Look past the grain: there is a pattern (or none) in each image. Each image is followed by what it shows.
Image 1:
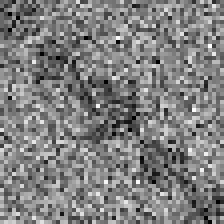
blocks along the diagonal
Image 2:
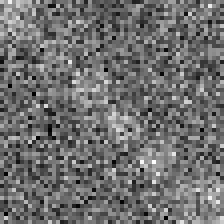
blocks along the diagonal
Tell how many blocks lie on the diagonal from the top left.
6
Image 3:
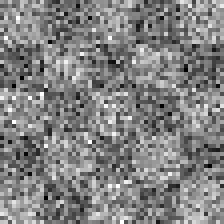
a checkerboard
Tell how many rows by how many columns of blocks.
5 by 5
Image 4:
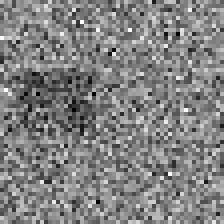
one block
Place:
middle left
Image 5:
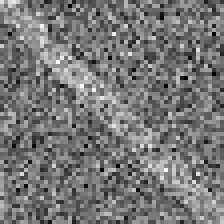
a diagonal band
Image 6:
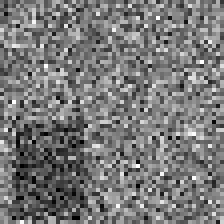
one block
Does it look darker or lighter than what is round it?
darker
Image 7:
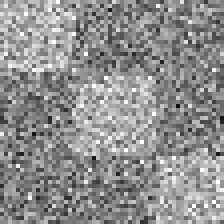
blocks along the diagonal
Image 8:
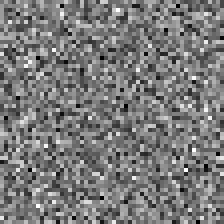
only noise
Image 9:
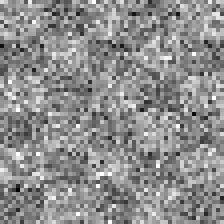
a checkerboard
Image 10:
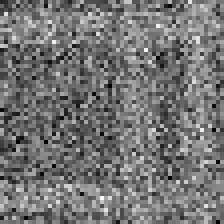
bands of rows crossing bands of columns
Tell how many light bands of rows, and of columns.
2 and 2
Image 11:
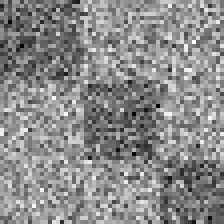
blocks along the diagonal
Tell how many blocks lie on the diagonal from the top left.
3
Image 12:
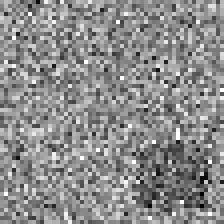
one block
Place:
bottom right
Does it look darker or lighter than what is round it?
darker
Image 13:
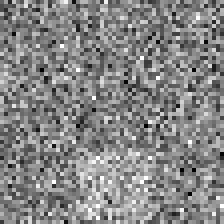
one block
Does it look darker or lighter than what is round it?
lighter
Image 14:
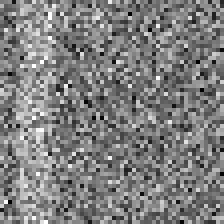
one band of columns
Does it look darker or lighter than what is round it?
lighter
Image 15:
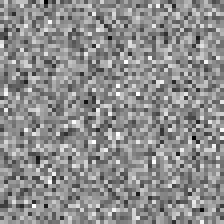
only noise
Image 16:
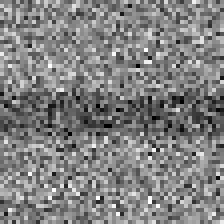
one band of rows
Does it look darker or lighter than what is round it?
darker
